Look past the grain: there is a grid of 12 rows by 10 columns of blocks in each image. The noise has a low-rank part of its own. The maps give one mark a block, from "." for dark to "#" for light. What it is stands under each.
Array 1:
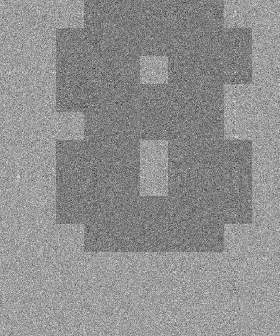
# # # . . . . . # #
# # . . . . . . . #
# # . . . # . . . #
# # . . . . . . # #
# # # . . . . . # #
# # . . . # . . . #
# # . . . # . . . #
# # . . . . . . . #
# # # . . . . . # #
# # # # # # # # # #
# # # # # # # # # #
# # # # # # # # # #
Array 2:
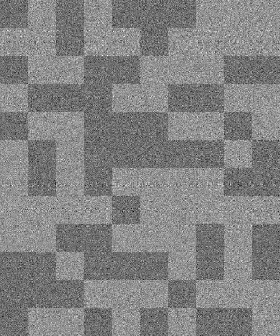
. # . # . . . # # #
# # . # # . # # # #
. # # . . # # # . .
# . . . # # . . # #
. # # . . . # # . #
# . # . . . . . # .
# . # . # # # # . .
# # # # . # # # # #
# # . . # # # . # .
. . # . . . # . # .
. . . # # # . # # #
. # # . # . # . . #
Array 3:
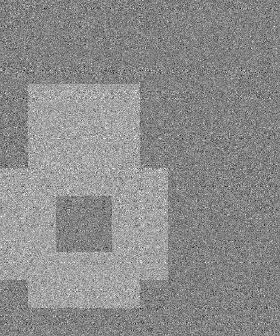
. . . . . . . . . .
. . . . . . . . . .
. . . . . . . . . .
. # # # # . . . . .
. # # # # . . . . .
. # # # # . . . . .
# # # # # # . . . .
# # . . # # . . . .
# # . . # # . . . .
# # # # # # . . . .
. # # # # . . . . .
. . . . . . . . . .
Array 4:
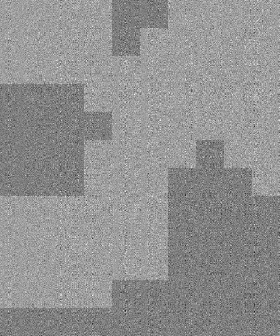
# # # # . . # # # #
# # # # . # # # # #
# # # # # # # # # #
. . . # # # # # # #
. . . . # # # # # #
. . . # # # # . # #
. . . # # # . . . #
# # # # # # . . . .
# # # # # # . . . .
# # # # # # . . . .
# # # # . . . . . .
. . . . . . . . . .
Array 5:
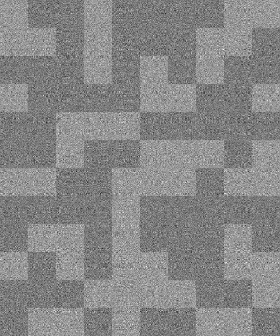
# . . # . . . . # #
# # . # . . . # # .
. . . # . # . # . .
# . . . . # # . . #
. . # # # . . . . .
. . # . . # # # . #
# # . . # # # . # #
. . . . # . . . . .
. # # . # . . . # .
# . # . # # . . # #
. . . # # # # . . #
. # # . # . . # # .
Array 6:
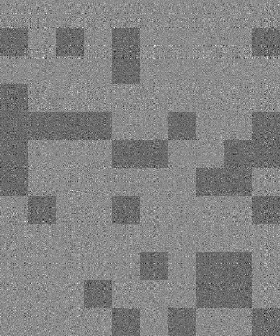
# # # # # # # # # #
. # . # . # # # # .
# # # # . # # # # #
. # # # # # # # # #
. . . . # # . # # .
. # # # . . # # . .
. # # # # # # . . #
# . # # . # # # # .
# # # # # # # # # #
# # # # # . # . . #
# # # . # # # . . #
# # # # . # . # # .
